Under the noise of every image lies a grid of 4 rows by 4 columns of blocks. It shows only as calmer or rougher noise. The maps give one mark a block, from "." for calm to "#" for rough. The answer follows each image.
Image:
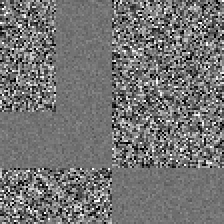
# . # #
# . # #
. . # #
# # . .
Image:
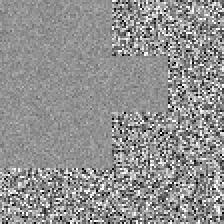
. . # #
. . . #
. . # #
# # # #
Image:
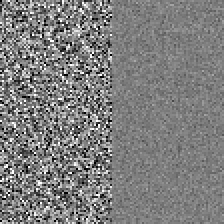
# # . .
# # . .
# # . .
# # . .
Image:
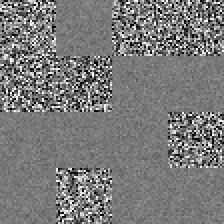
# . # #
# # . .
. . . #
. # . .
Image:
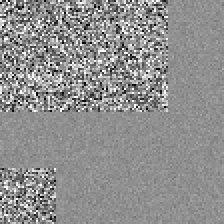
# # # .
# # # .
. . . .
# . . .
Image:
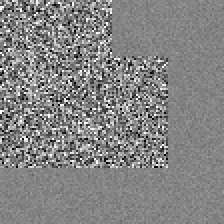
# # . .
# # # .
# # # .
. . . .
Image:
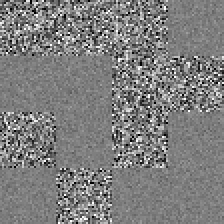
# # # .
. . # #
# . # .
. # . .
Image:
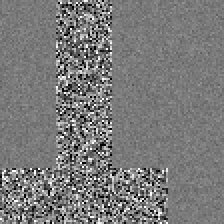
. # . .
. # . .
. # . .
# # # .
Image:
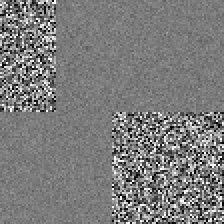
# . . .
# . . .
. . # #
. . # #
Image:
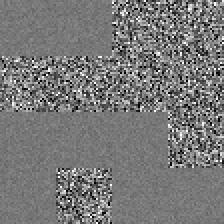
. . # #
# # # #
. . . #
. # . .
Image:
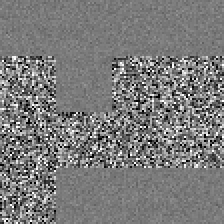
. . . .
# . # #
# # # #
# . . .
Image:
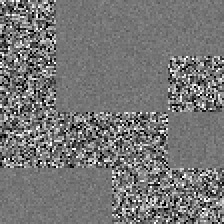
# . . .
# . . #
# # # .
. . # #
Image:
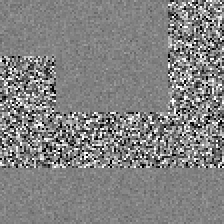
. . . #
# . . #
# # # #
. . . .
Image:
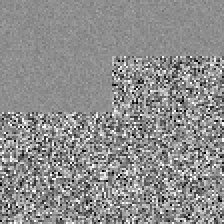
. . . .
. . # #
# # # #
# # # #
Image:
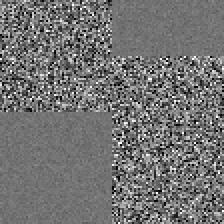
# # . .
# # # #
. . # #
. . # #
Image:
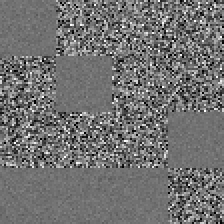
. # # #
# . # #
# # # .
. . . #
